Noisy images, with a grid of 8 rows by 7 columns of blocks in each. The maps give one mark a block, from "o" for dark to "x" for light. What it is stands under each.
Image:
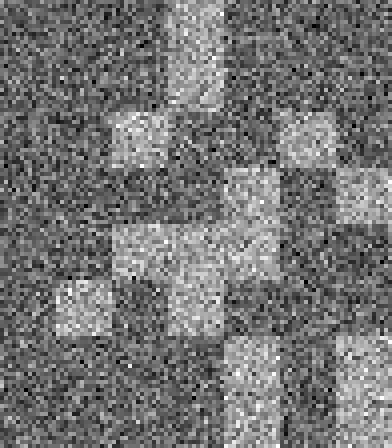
oooxooo
oooxooo
ooxooxo
ooooxox
ooxxxoo
oxoxooo
ooooxox
ooooxox
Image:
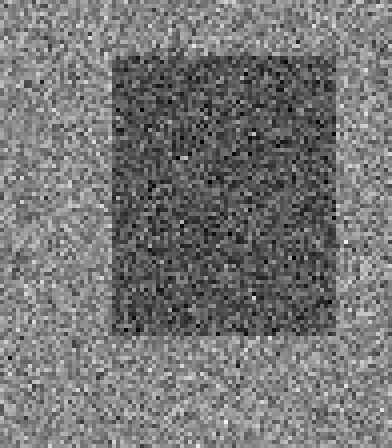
xxxxxxx
xxoooox
xxoooox
xxoooox
xxoooox
xxoooox
xxxxxxx
xxxxxxx
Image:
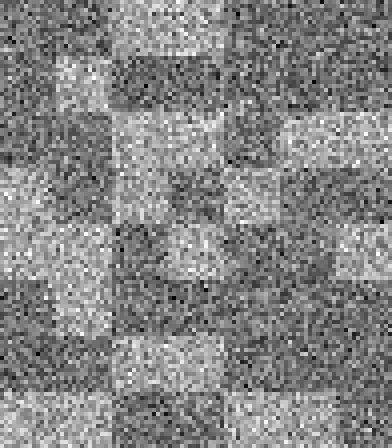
ooxxooo
oxooooo
ooxxoxx
xoxoxoo
xxoxoox
oxooooo
ooxxooo
xxooxxo
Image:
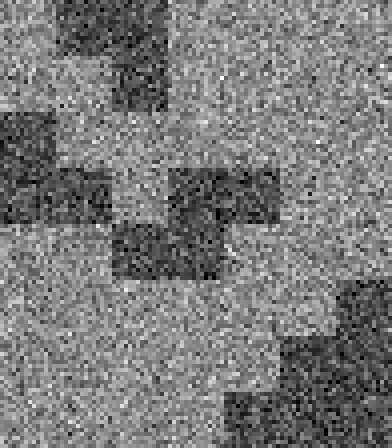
xooxxxx
xxoxxxx
oxxxxxx
ooxooxx
xxooxxx
xxxxxxo
xxxxxoo
xxxxooo
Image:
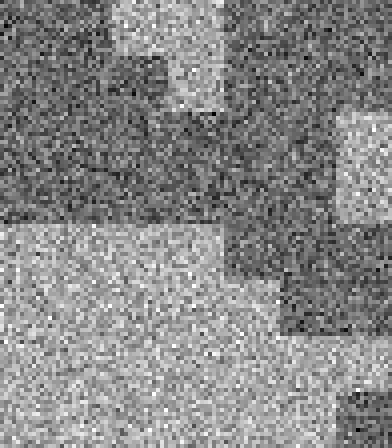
ooxxooo
oooxooo
oooooox
oooooox
xxxxooo
xxxxxoo
xxxxxxx
xxxxxxo
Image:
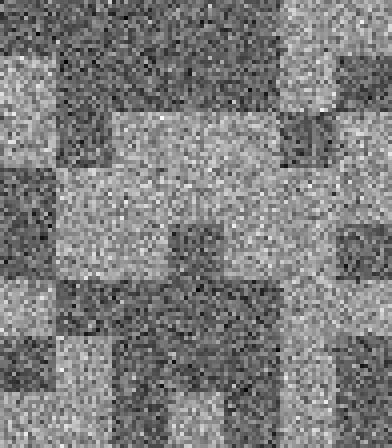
oooooxx
xooooxo
xoxxxox
oxxxxxx
oxxoxxo
xooooxx
oxoooxo
xxoxoxo
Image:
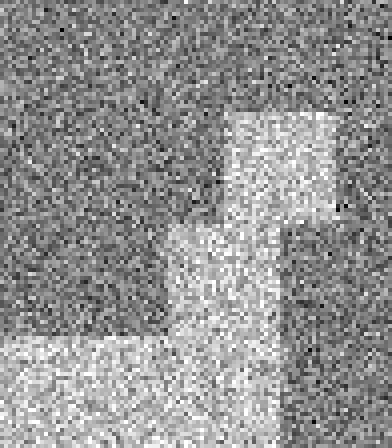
ooooooo
ooooooo
ooooxxo
ooooxxo
oooxxoo
oooxxoo
xxxxxoo
xxxxxoo
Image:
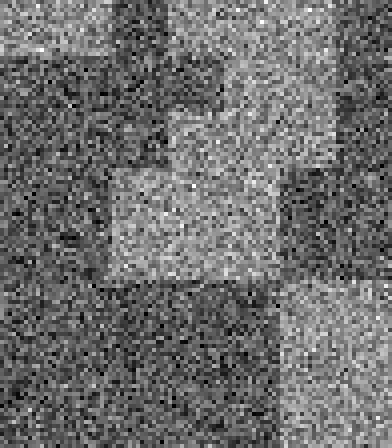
xxoxxxo
ooooxxo
oooxxxo
ooxxxoo
ooxxxoo
oooooxx
oooooxx
oooooxx
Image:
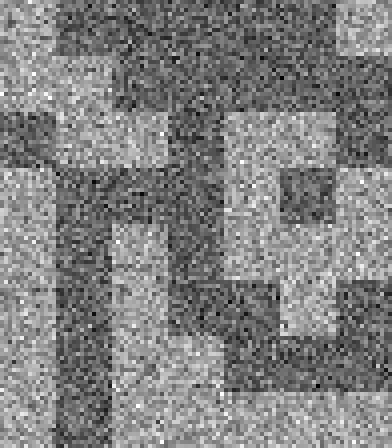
xooooox
xxooooo
oxxoxxo
xoooxox
xoxoxxx
xoxooxo
xoxxooo
xoxxxxx
